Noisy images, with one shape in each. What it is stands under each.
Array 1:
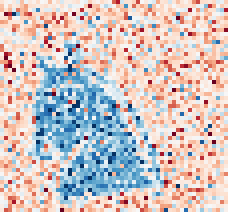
chess knight
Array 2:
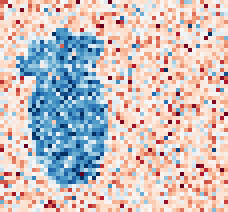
footprint
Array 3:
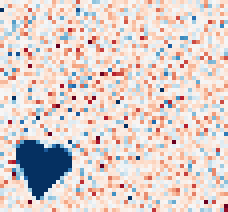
heart
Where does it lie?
bottom left
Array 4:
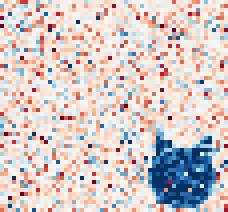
cat's head
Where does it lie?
bottom right
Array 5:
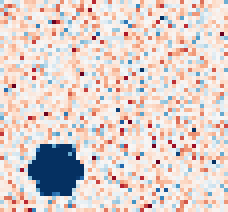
flower
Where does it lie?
bottom left
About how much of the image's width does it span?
a quarter
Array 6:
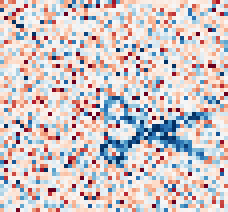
pair of scissors
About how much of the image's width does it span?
half
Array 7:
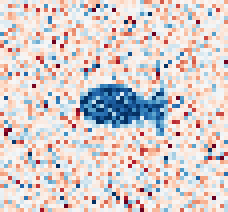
fish
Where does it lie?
centre
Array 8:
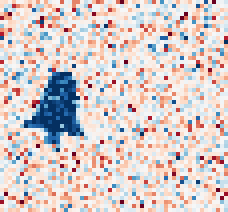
bell
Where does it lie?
middle left
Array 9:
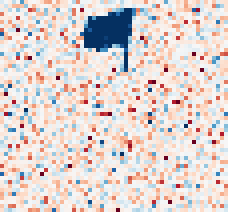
flag
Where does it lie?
top middle
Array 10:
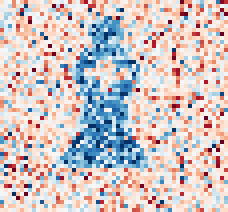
chess bishop
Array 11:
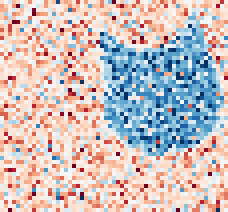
cat's head
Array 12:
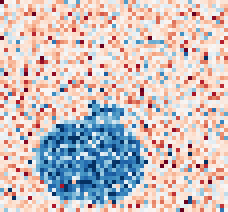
apple
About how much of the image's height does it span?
half
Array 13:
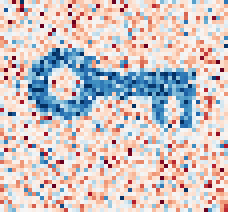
key
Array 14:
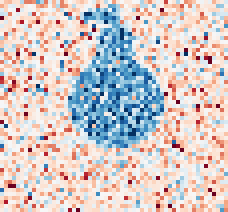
pear
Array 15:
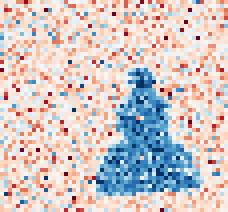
chess pawn
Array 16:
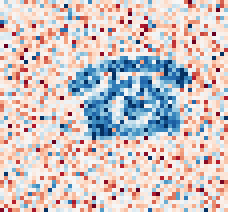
telephone
